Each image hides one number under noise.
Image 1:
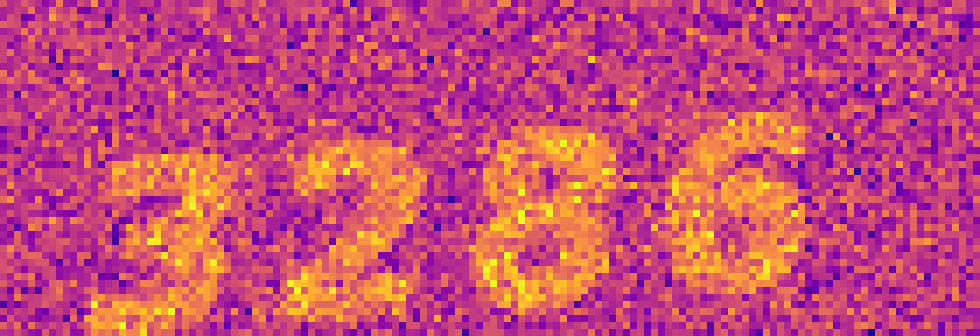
3286
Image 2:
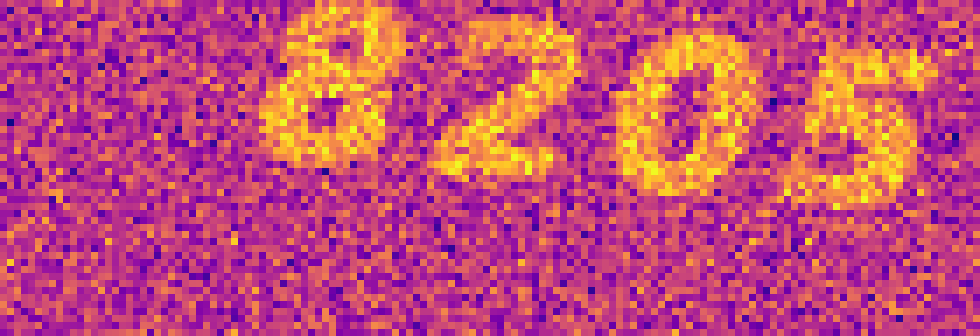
8205
